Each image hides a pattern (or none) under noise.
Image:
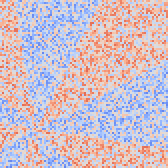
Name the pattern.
spokes from one point
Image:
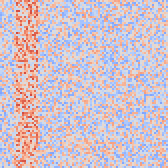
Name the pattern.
one vertical stripe
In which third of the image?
left
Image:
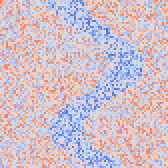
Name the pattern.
a wavy band
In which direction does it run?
top to bottom
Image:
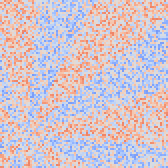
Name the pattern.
spokes from one point
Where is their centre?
bottom left
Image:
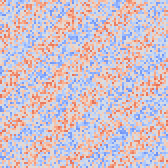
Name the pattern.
diagonal stripes
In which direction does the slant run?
bottom left to top right
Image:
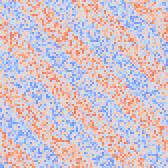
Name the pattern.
diagonal stripes
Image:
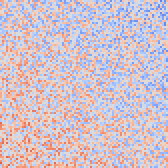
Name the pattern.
a smooth slope
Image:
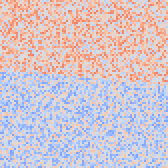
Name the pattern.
a sharp edge
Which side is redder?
top
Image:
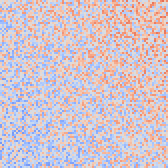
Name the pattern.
a smooth slope
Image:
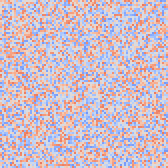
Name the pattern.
only noise
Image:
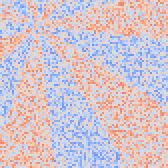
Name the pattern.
spokes from one point
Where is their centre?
top left
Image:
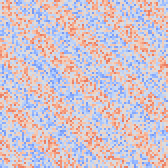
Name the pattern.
diagonal stripes
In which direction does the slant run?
top left to bottom right
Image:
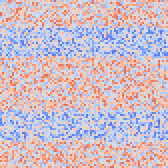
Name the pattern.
horizontal stripes
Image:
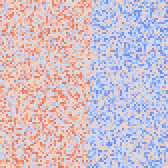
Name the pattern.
a sharp edge
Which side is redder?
left
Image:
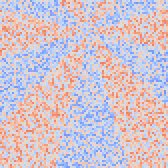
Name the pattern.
spokes from one point
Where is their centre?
top middle
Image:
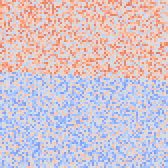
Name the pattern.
a sharp edge
